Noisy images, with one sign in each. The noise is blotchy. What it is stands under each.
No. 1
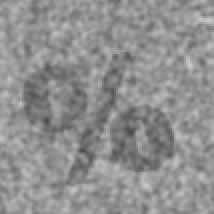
dark percent sign
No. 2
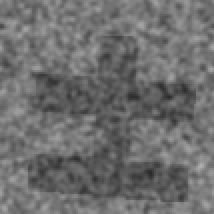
dark plus-minus sign
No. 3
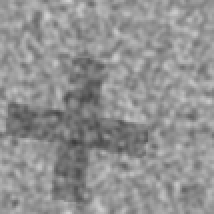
dark plus sign
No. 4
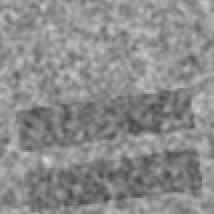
dark equals sign
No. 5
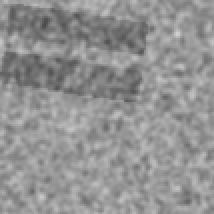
dark equals sign
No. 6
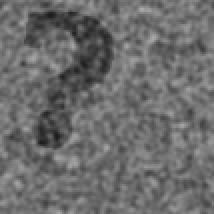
dark question mark
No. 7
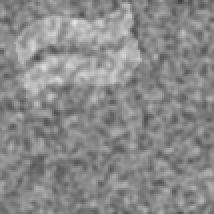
light approximately sign
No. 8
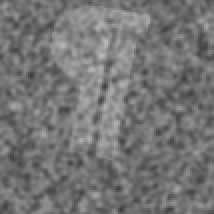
light pilcrow
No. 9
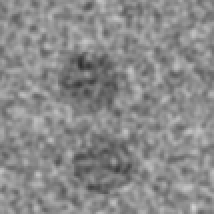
dark colon
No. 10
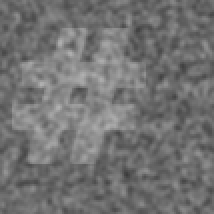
light hash sign
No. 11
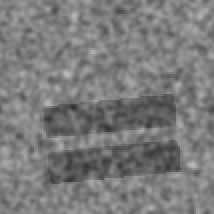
dark equals sign
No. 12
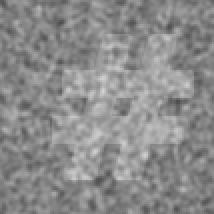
light hash sign
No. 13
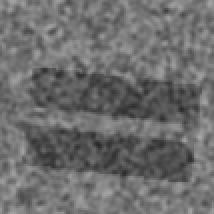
dark equals sign
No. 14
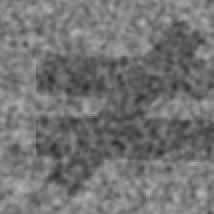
dark not-equal sign
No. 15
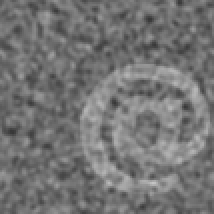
light at sign
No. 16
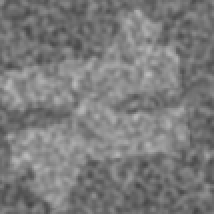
light not-equal sign
